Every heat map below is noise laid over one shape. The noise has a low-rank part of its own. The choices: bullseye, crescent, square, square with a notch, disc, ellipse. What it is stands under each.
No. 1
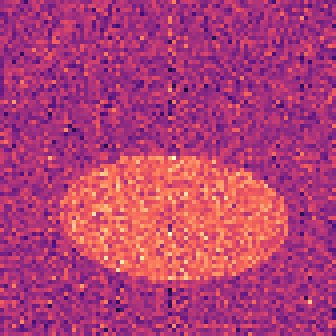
ellipse
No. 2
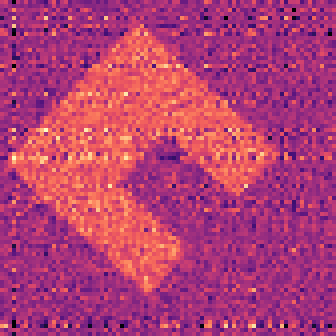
square with a notch
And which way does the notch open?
down and right
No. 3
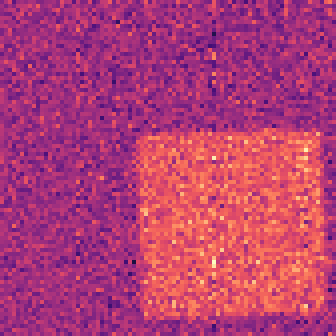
square
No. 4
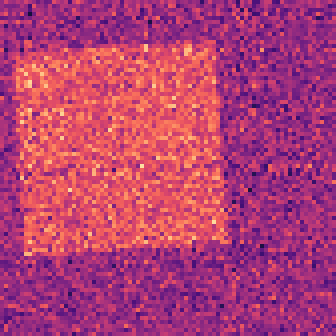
square
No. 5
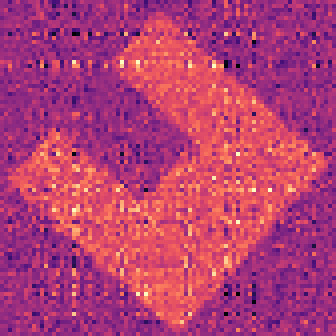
square with a notch
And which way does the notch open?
up and left
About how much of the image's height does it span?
nearly all
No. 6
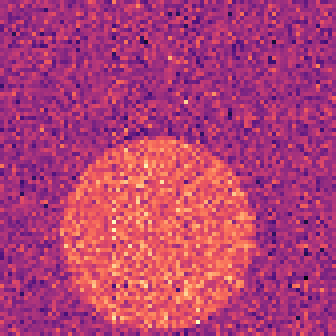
disc
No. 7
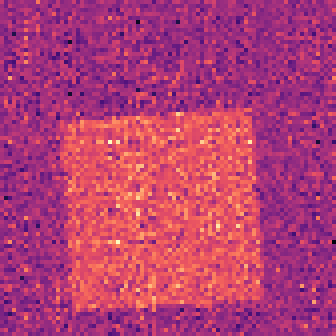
square
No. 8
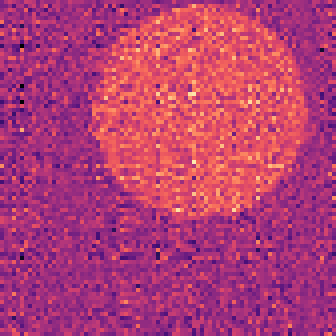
disc
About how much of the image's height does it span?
two thirds
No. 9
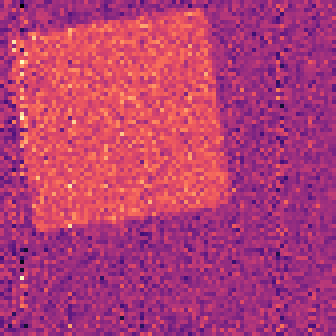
square
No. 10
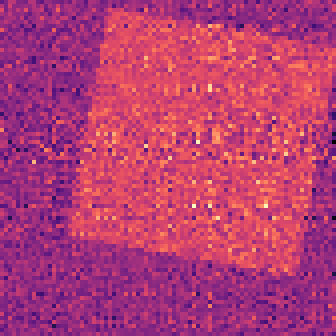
square
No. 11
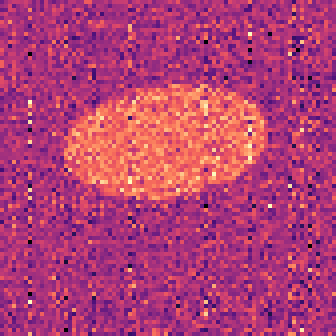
ellipse
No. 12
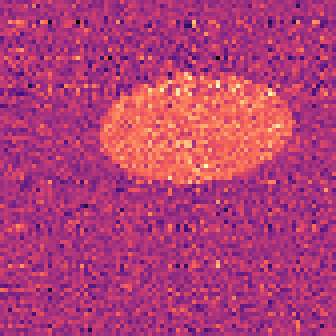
ellipse
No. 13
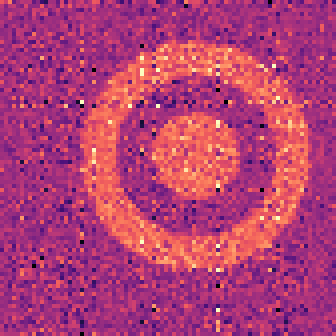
bullseye
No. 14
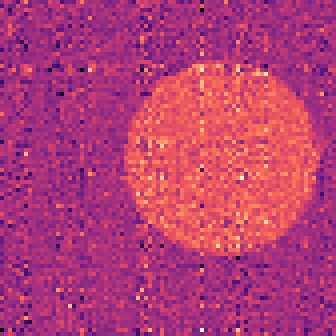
disc
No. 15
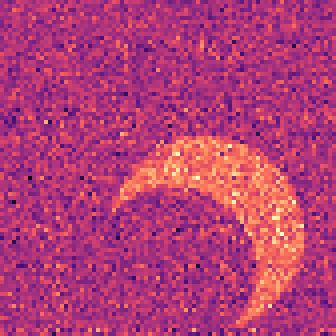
crescent
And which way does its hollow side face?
down and left
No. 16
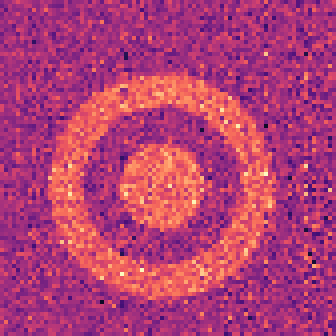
bullseye
